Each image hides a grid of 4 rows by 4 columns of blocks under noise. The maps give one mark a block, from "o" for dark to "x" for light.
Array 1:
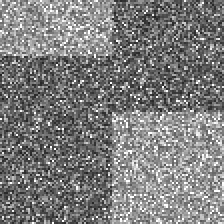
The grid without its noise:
x x o o
o o o o
o o x x
o o x x
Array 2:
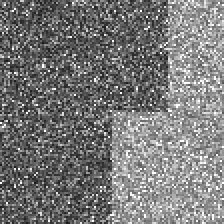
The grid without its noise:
o o o x
o o o x
o o x x
o o x x
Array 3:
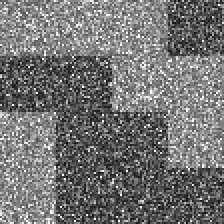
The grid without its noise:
x x x o
o o x x
x o o x
x o o o
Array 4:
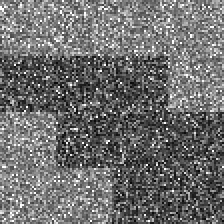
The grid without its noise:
x x x x
o o o x
x o o o
x x o o
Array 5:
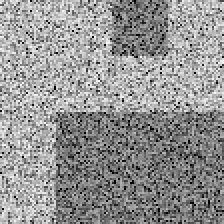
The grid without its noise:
x x o x
x x x x
x o o o
x o o o
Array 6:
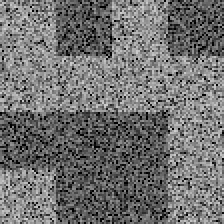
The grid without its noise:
x o x o
x x x x
o o o x
x o o x
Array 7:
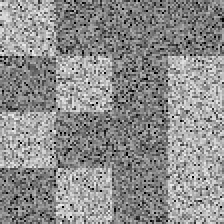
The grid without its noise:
x o o o
o x o x
x o o x
o x o x
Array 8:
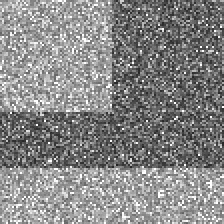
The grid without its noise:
x x o o
x x o o
o o o o
x x x x
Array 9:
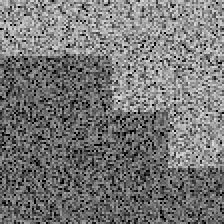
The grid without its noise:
x x x x
o o x x
o o o x
o o o o
